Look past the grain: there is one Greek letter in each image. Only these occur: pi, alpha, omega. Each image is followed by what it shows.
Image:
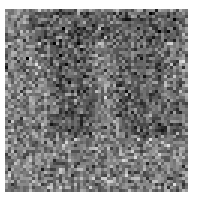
pi
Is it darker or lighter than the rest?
darker
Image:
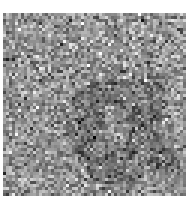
alpha
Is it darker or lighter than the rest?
darker
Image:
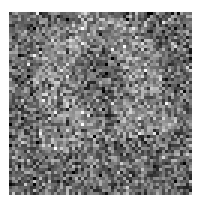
omega
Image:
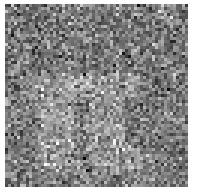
pi
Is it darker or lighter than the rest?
lighter
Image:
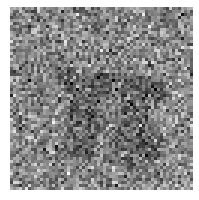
pi
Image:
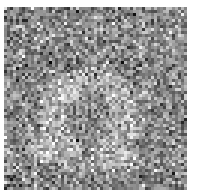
omega
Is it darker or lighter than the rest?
lighter
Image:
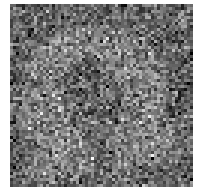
omega
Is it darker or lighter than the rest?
lighter
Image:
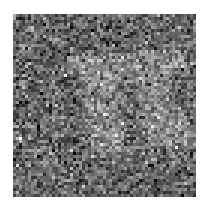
pi
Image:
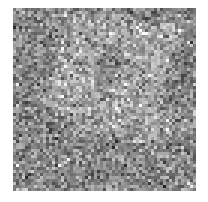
alpha
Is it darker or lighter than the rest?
lighter
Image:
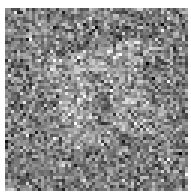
pi
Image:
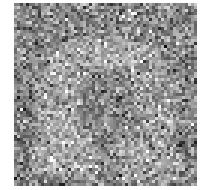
omega
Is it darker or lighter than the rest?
lighter
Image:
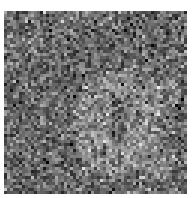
alpha
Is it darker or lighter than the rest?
lighter
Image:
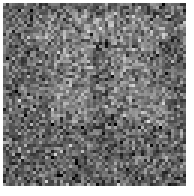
pi
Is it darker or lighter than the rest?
lighter
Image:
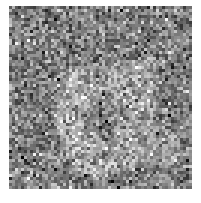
alpha
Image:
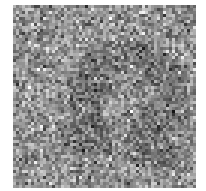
omega
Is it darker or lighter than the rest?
darker
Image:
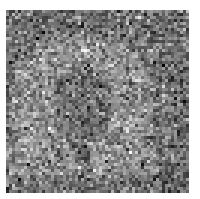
omega
